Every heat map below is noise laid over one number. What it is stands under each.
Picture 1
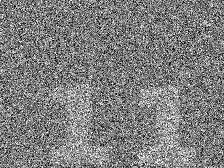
11
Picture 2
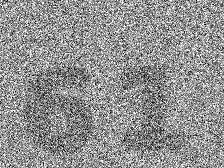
61
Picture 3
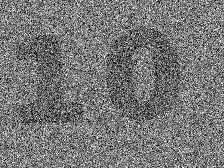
10
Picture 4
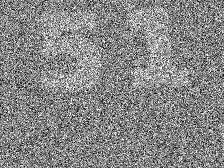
51
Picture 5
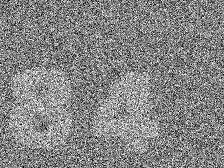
84
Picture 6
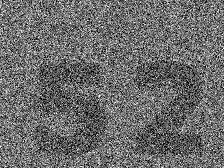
52
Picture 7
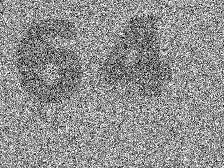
64
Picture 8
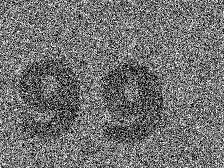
99
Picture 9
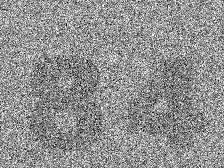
84
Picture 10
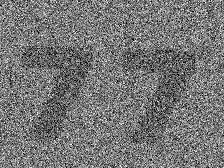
77
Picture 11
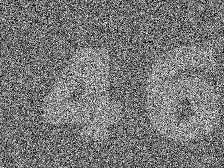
46
